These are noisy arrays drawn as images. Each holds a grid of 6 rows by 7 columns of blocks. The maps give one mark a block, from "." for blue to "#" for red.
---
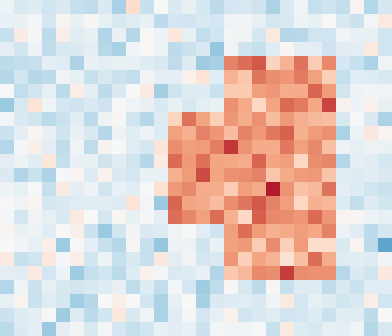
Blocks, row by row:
.......
....##.
...###.
...###.
....##.
.......
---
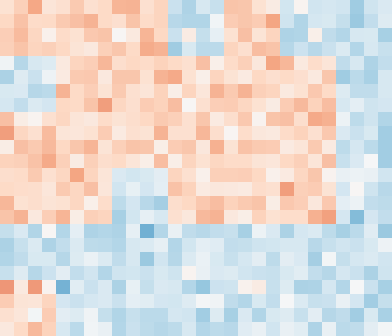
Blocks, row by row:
###.#..
.#####.
######.
##.###.
.......
#......
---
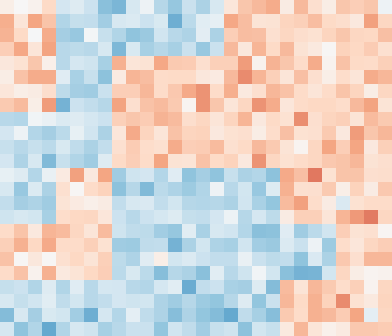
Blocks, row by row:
#...###
#.#####
..#####
.#...##
##....#
.....##
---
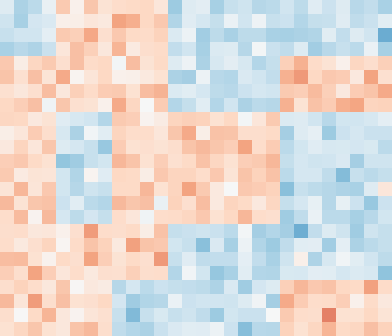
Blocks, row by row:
.##....
###..##
#.###..
#.###..
###....
##...##
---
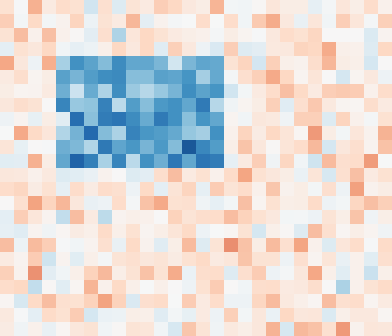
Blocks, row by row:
#######
#...###
#...###
#######
#######
#######
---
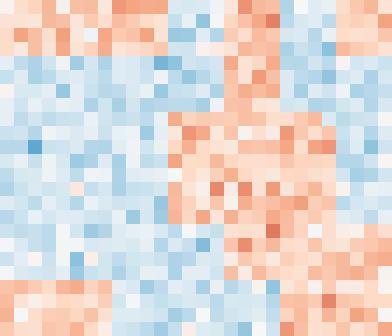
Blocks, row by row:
###.#.#
....#..
...###.
...###.
....###
##...##
